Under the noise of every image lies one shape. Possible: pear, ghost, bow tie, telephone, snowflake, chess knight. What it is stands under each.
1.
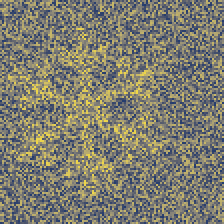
snowflake
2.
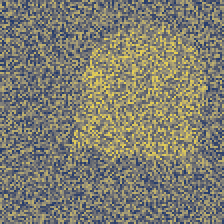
ghost
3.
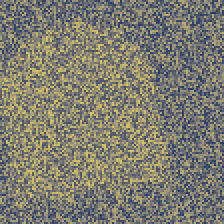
ghost
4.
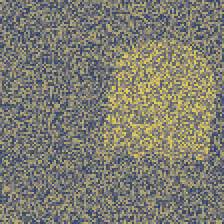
ghost
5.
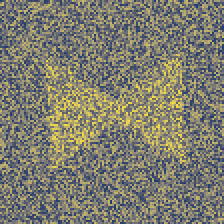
bow tie
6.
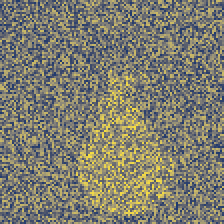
pear
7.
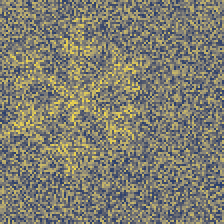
snowflake
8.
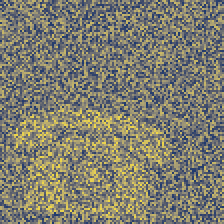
telephone
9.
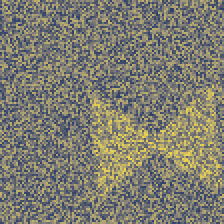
bow tie
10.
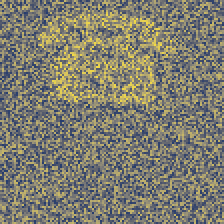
telephone
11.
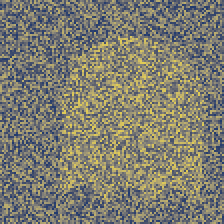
ghost
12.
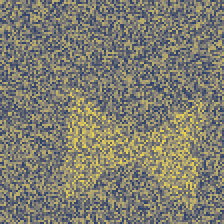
bow tie
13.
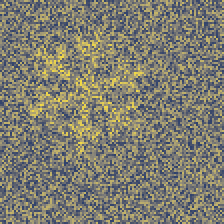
snowflake
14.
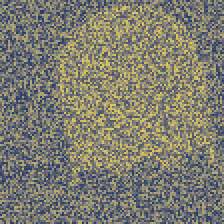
ghost
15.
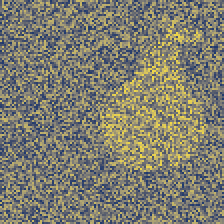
pear
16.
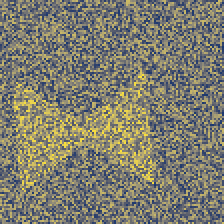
bow tie
